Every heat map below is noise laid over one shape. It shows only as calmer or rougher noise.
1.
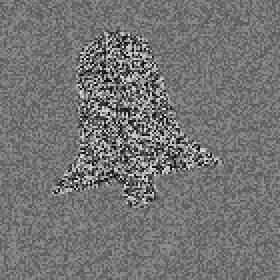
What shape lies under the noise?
bell
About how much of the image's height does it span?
two thirds
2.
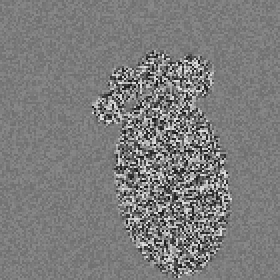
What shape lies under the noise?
footprint
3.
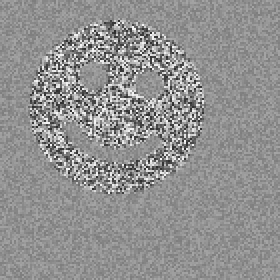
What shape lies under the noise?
smiling face
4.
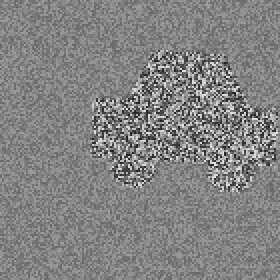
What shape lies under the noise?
car
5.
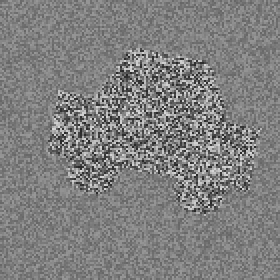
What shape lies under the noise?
car
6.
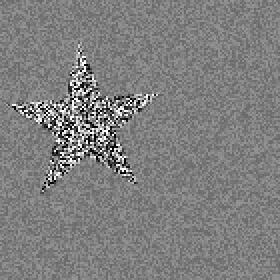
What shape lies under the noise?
star
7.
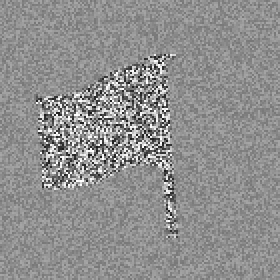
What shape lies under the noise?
flag
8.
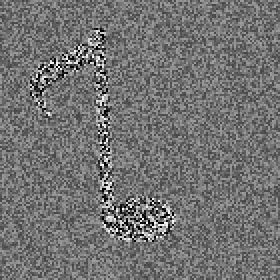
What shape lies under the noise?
musical note
